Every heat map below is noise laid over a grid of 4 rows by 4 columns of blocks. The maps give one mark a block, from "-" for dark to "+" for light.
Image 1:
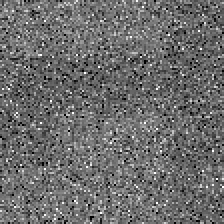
+ + + -
- - - -
- + + -
+ + + -
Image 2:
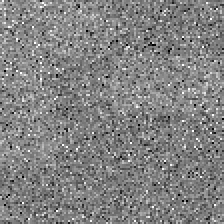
+ + - -
+ - + +
+ - - -
- - - -
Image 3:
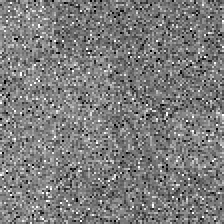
+ - - -
+ + - -
+ + - +
+ - - -
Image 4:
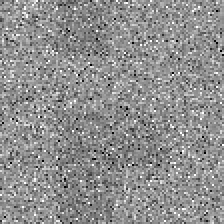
+ - + +
+ + + +
+ - - +
+ - + +
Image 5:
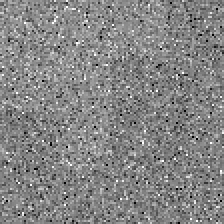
+ + + -
+ + - -
- + - -
- - - -
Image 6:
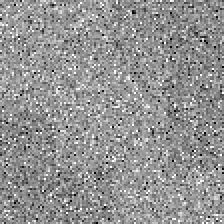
+ + - -
+ + + -
- + + -
- - + +
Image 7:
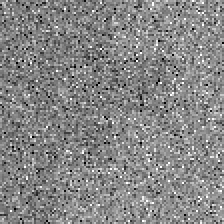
- - + +
- - - +
- - + +
- + + +
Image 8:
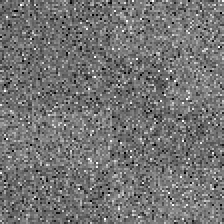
- - + +
- - - +
+ + - -
- - + +
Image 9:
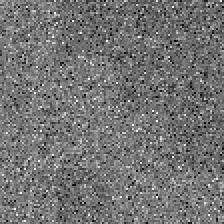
+ - - -
+ + - -
+ + + -
+ - + +
